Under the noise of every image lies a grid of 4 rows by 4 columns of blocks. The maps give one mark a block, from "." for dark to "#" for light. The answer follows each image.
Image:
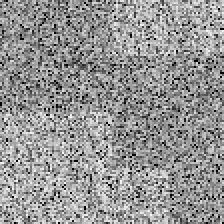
. . # #
. . . .
# # . .
# # # .
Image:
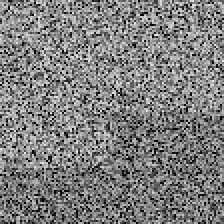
# # # #
# # # #
# # . .
. . . .
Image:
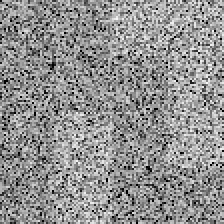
. . # #
. . . #
. # . #
. # . .
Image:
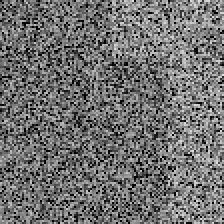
. . # #
. . . #
. . . #
. . . #
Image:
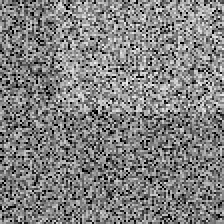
. # # #
. # # #
. . . .
. . . .
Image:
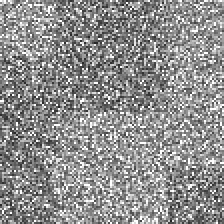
# . . #
. . . #
. # # #
. # # .
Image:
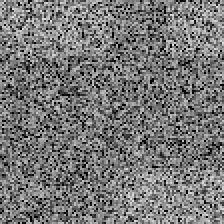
# # . #
. . . .
. . . .
. . # #
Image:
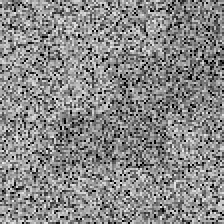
# # # .
# # . .
# . . #
# # # #
